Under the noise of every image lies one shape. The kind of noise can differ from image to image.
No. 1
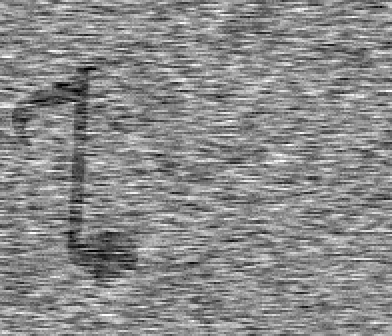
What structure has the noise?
streaked along the rows
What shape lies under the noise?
musical note
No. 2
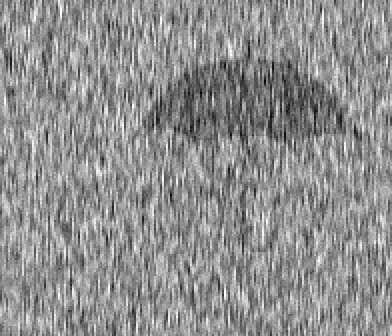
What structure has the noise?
streaked along the columns
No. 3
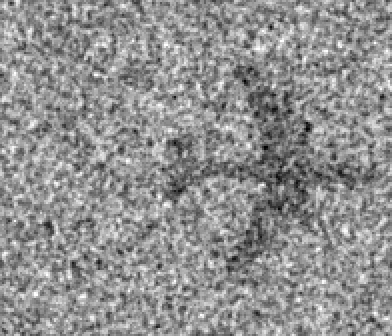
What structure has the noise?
blotchy
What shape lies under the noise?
airplane
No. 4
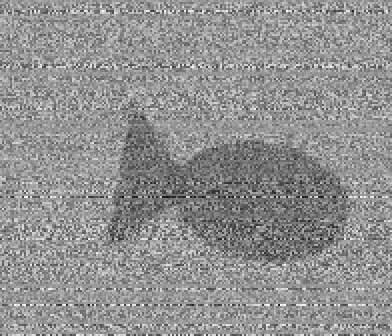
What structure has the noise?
rows of uneven size
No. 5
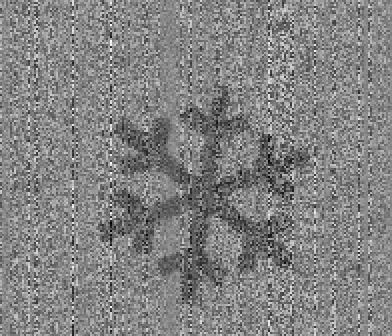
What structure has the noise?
columns of uneven size
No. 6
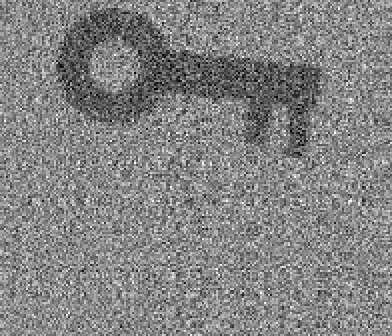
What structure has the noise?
low rank plus noise
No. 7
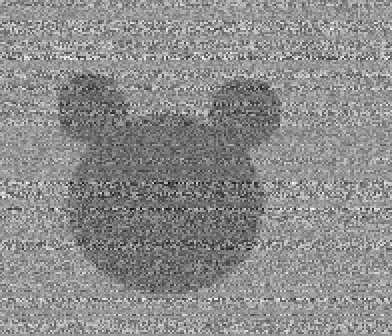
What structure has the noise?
rows of uneven size
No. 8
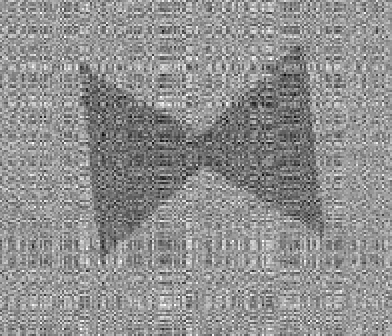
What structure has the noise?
low rank plus noise
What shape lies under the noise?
bow tie
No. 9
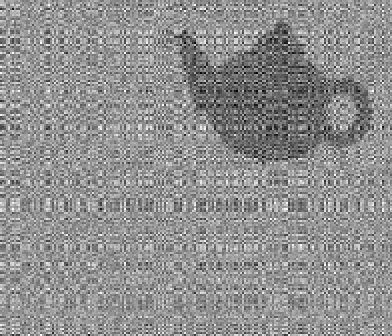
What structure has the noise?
low rank plus noise
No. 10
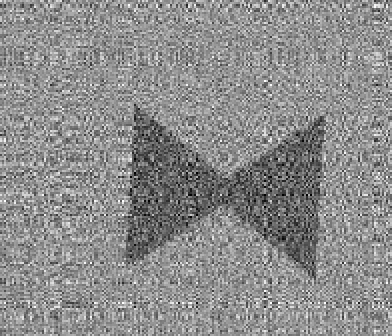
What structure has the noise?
low rank plus noise
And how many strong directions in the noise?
three or four
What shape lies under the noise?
bow tie
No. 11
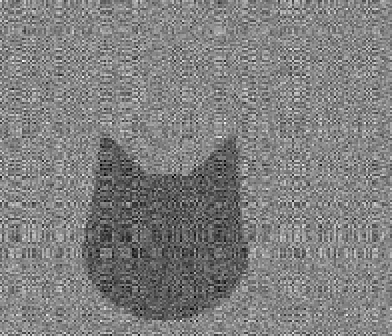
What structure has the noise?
low rank plus noise
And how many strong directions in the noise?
one
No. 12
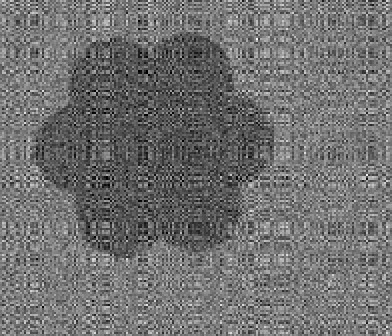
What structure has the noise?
low rank plus noise
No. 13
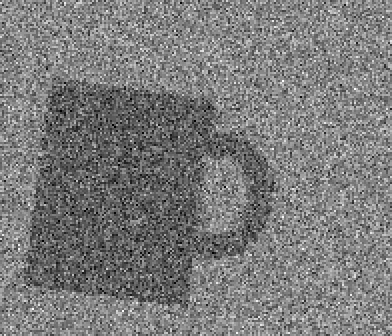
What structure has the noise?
independent entries
